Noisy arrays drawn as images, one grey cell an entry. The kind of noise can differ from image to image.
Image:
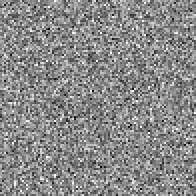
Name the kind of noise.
independent entries
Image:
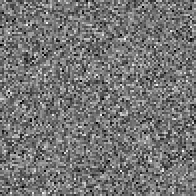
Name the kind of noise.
independent entries
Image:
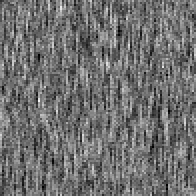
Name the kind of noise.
streaked along the columns
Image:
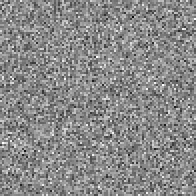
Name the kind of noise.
independent entries
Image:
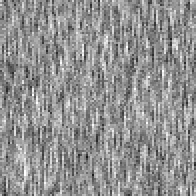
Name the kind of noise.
streaked along the columns
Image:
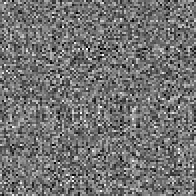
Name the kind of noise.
low rank plus noise
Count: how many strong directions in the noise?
five to eight
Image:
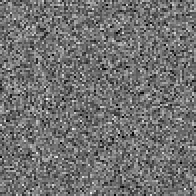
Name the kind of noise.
independent entries
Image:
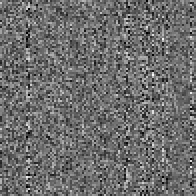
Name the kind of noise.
columns of uneven size
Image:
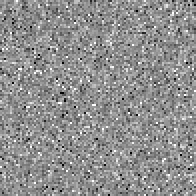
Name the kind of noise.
heavy tails
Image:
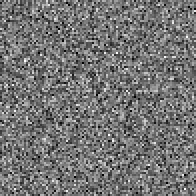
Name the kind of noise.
independent entries
